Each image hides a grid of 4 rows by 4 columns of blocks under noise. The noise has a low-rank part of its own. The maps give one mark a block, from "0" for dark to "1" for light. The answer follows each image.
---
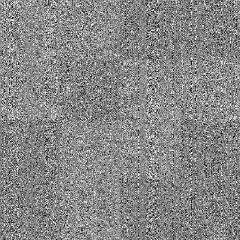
1 1 0 0
1 0 1 1
0 1 1 0
0 1 0 0
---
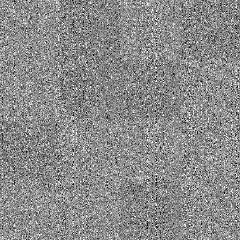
1 0 1 0
1 0 0 1
0 1 1 1
1 1 0 1
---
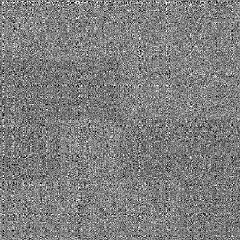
1 1 1 1
0 0 1 1
0 1 0 0
1 1 1 0
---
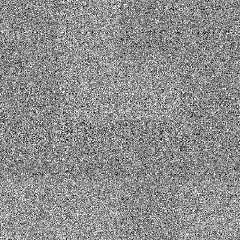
0 1 0 0
0 1 1 0
0 0 0 0
1 1 0 1
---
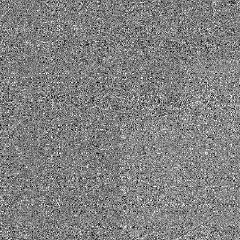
0 0 0 0
0 0 0 1
0 0 1 1
0 0 1 1
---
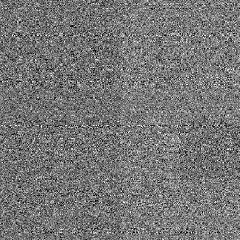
0 0 1 1
0 0 1 1
0 0 1 0
0 0 1 1
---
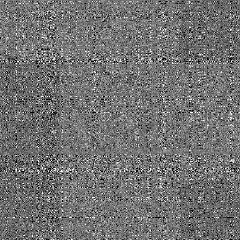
1 1 1 0
0 1 1 1
0 1 1 1
0 1 1 0
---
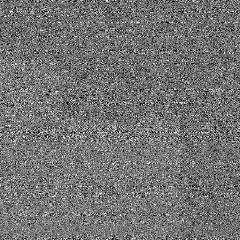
0 0 0 0
1 0 0 0
1 1 1 0
1 1 1 0
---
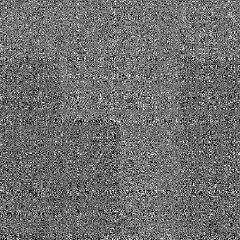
1 1 1 1
0 1 1 0
0 0 1 0
0 0 1 0
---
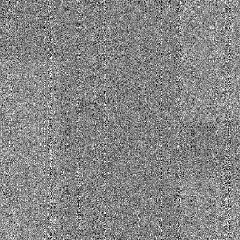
0 0 0 1
1 0 0 1
1 0 0 0
1 0 0 1
